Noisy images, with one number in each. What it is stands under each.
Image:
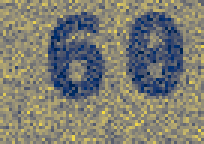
60
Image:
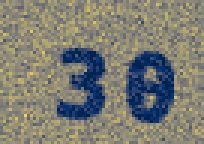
30
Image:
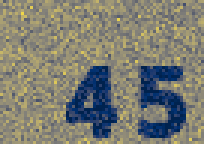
45
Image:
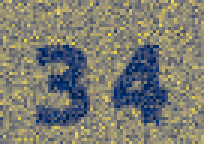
34
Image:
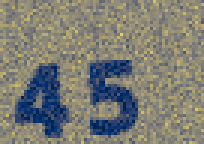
45
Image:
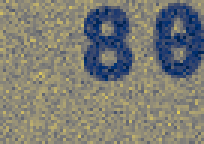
80
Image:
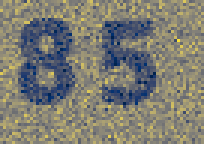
85
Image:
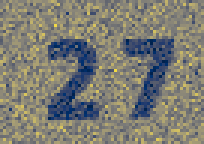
27
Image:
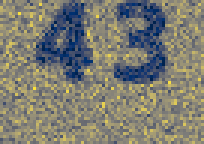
43
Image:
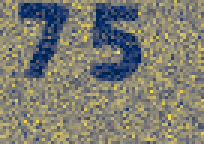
75
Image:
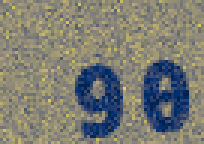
90
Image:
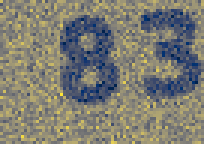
83
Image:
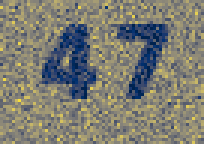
47
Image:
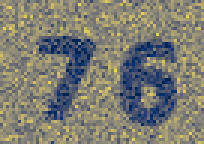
76
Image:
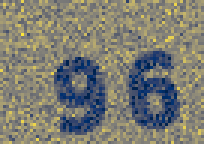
96
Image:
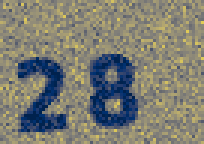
28
